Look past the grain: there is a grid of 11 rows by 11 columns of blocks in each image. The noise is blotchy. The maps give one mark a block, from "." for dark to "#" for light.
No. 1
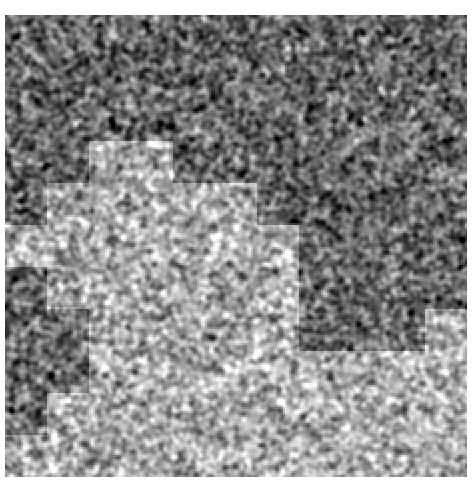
. . . . . . . . . . .
. . . . . . . . . . .
. . . . . . . . . . .
. . # # . . . . . . .
. # # # # # . . . . .
# # # # # # # . . . .
. # # # # # # . . . .
. . # # # # # . . . #
. . # # # # # # # # #
. # # # # # # # # # #
# # # # # # # # # # #
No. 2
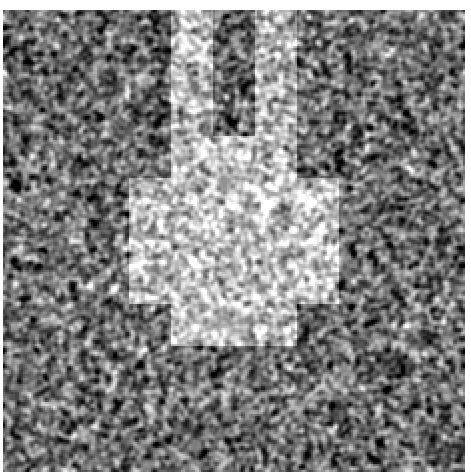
. . . . # . # . . . .
. . . . # . # . . . .
. . . . # . # . . . .
. . . . # # # . . . .
. . . # # # # # . . .
. . . # # # # # . . .
. . . # # # # # . . .
. . . . # # # . . . .
. . . . . . . . . . .
. . . . . . . . . . .
. . . . . . . . . . .
